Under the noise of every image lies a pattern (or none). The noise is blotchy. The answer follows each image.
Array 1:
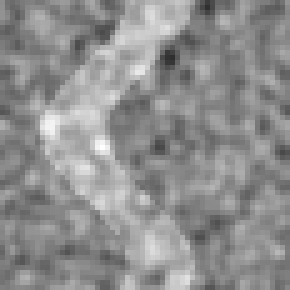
a wavy band
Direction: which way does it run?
top to bottom
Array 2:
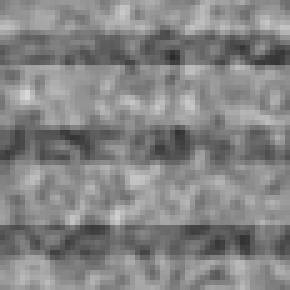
horizontal stripes
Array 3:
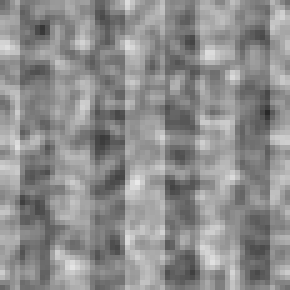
vertical stripes
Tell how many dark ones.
4
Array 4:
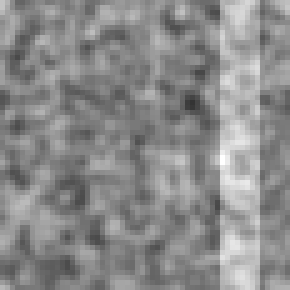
one vertical stripe
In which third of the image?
right
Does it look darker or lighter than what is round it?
lighter
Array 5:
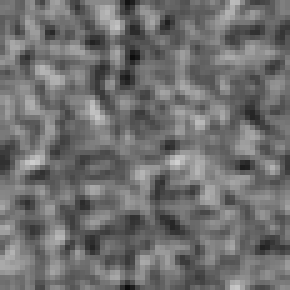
only noise
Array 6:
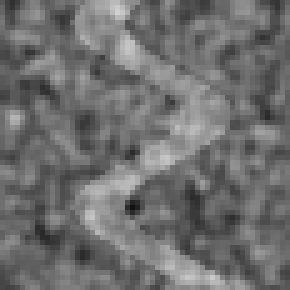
a wavy band
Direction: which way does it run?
top to bottom
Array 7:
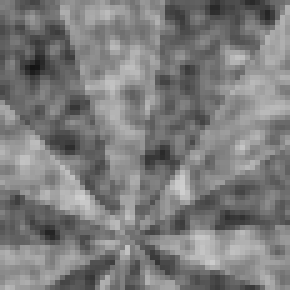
spokes from one point
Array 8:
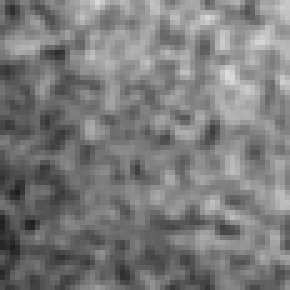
a smooth slope
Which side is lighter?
top right
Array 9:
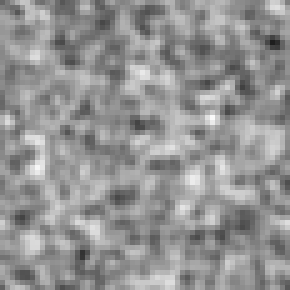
only noise
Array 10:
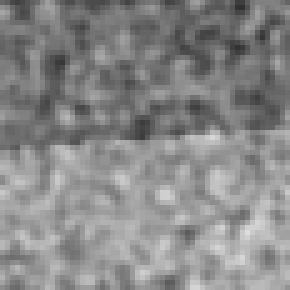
a sharp edge
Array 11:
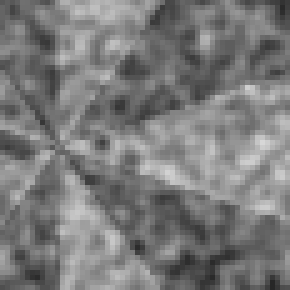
spokes from one point
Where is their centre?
middle left
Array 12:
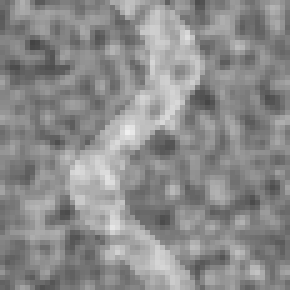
a wavy band
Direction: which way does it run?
top to bottom
